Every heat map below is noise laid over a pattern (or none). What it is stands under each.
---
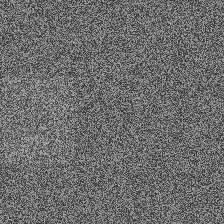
one block
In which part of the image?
middle left
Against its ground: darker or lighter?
lighter
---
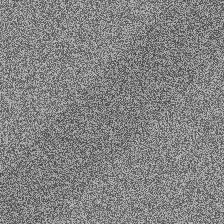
a diagonal band
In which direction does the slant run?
bottom left to top right
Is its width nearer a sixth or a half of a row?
a half
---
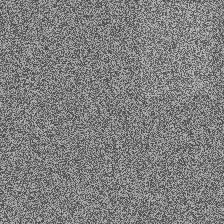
one block
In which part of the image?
top right
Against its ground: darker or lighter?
lighter
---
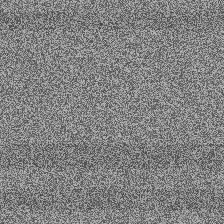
bands of rows
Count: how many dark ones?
3
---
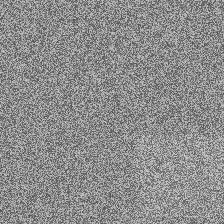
one block
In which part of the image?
bottom right
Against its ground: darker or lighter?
lighter
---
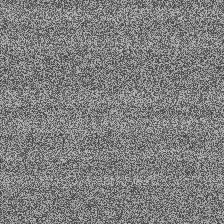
bands of rows
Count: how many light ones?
6
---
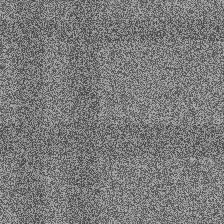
bands of rows crossing bands of columns
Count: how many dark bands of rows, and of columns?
2 and 2
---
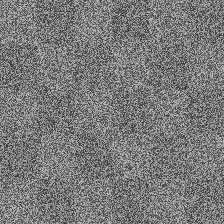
a checkerboard
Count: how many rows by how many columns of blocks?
5 by 6
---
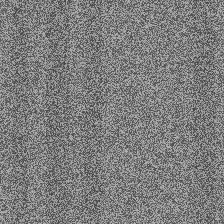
bands of columns
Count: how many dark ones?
4
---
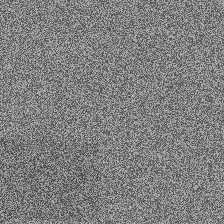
one block
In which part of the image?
bottom left
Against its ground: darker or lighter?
darker
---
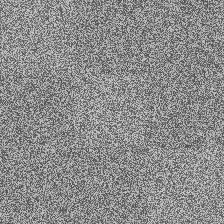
blocks along the diagonal
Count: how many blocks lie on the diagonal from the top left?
3
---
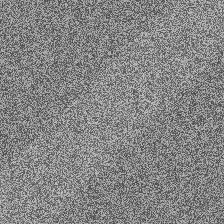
a diagonal band
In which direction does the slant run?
bottom left to top right
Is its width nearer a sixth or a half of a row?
a half
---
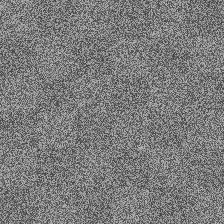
a checkerboard
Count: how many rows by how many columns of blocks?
6 by 6
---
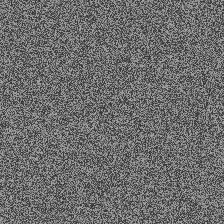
only noise
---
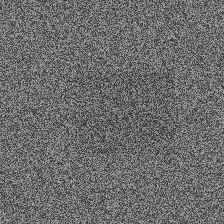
one block
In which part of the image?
centre
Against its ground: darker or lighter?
darker
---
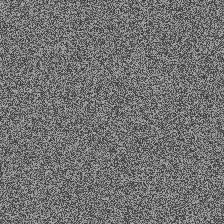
only noise
